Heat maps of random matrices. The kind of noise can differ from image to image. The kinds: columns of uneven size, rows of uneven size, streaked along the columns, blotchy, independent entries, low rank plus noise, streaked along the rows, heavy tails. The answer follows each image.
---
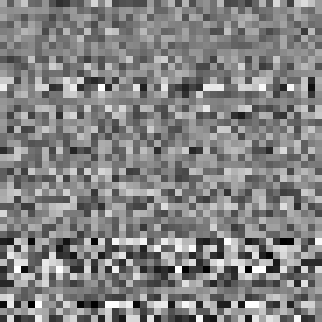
rows of uneven size
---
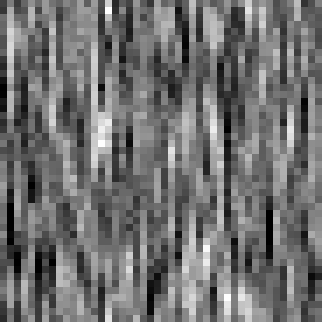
streaked along the columns
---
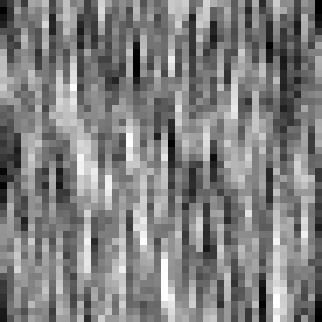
streaked along the columns
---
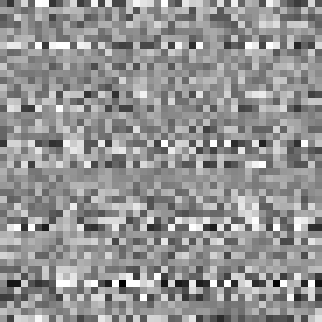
rows of uneven size
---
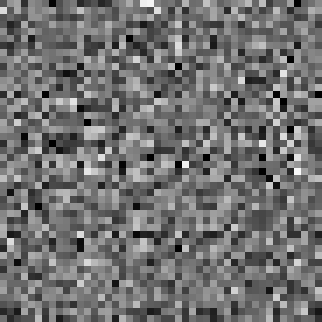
low rank plus noise
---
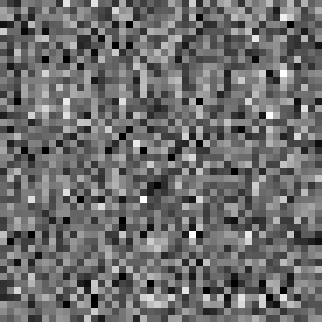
low rank plus noise
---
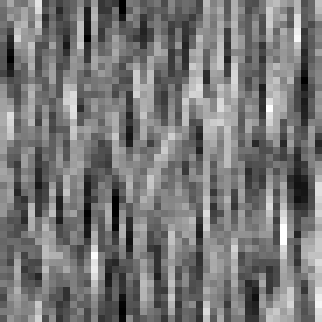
streaked along the columns
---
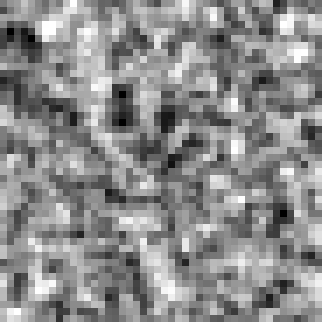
blotchy
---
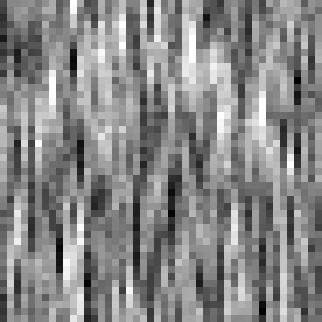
streaked along the columns
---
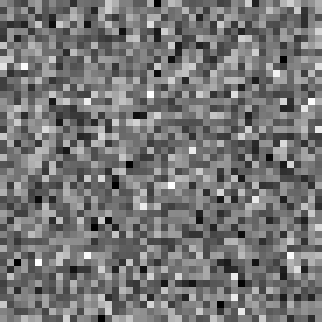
independent entries
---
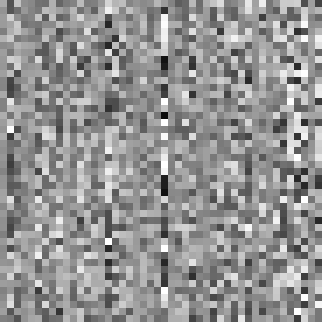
columns of uneven size
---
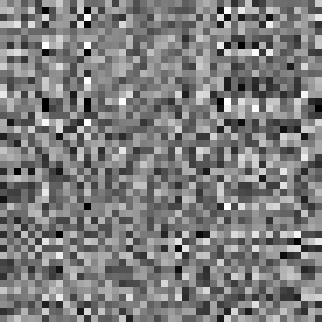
low rank plus noise
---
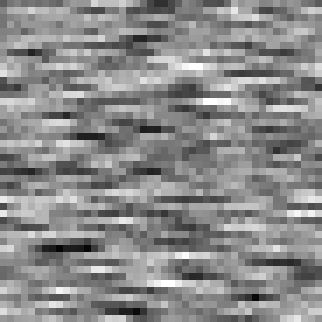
streaked along the rows
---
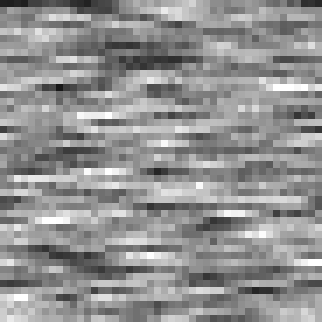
streaked along the rows
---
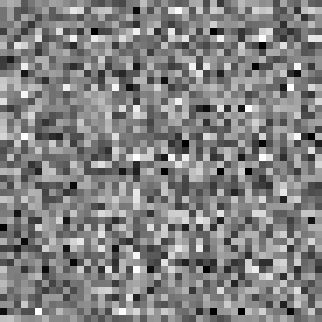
low rank plus noise
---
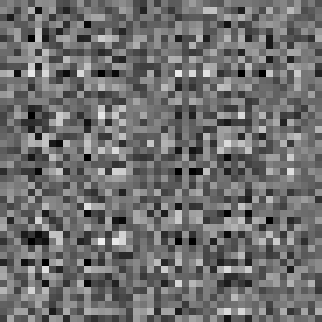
low rank plus noise
